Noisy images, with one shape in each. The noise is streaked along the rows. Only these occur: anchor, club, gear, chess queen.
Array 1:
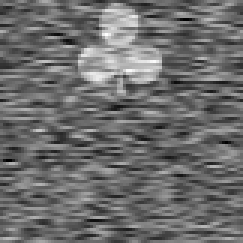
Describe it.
light club, top middle
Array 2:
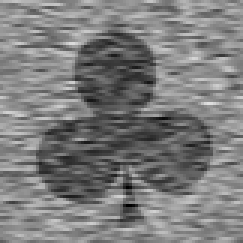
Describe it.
dark club
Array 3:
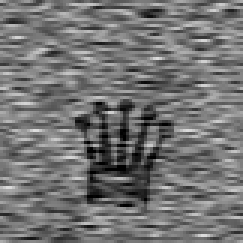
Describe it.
dark chess queen
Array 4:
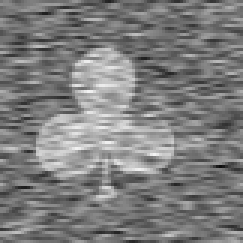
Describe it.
light club
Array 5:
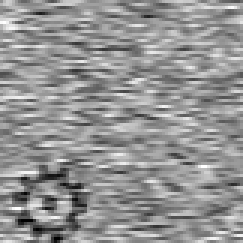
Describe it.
dark gear, bottom left
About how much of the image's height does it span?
a third
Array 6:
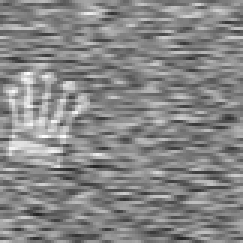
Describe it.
light chess queen, middle left
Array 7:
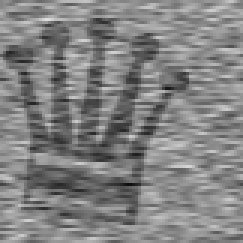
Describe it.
dark chess queen
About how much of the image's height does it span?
nearly all
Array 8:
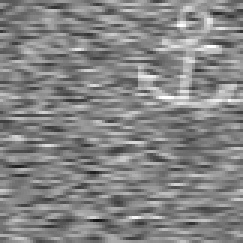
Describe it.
light anchor, top right
